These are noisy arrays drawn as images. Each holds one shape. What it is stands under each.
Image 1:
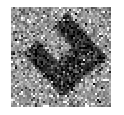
square with a notch
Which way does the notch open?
up and left
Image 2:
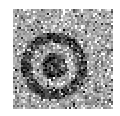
bullseye
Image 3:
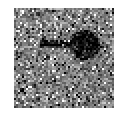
lollipop
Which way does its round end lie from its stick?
right
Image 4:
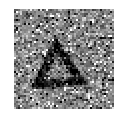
triangle frame
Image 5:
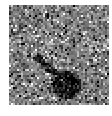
lollipop
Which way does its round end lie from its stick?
down and right
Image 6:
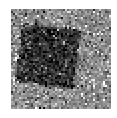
square
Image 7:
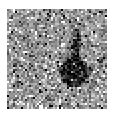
lollipop
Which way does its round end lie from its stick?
down
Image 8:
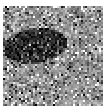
ellipse
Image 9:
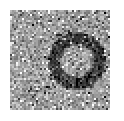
ring
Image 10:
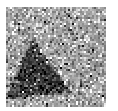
triangle
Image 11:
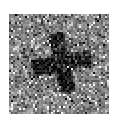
cross
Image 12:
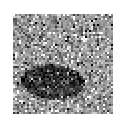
ellipse
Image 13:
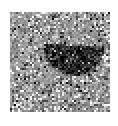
half disc
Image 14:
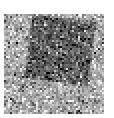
square
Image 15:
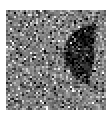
half disc
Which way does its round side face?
left
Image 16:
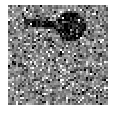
lollipop
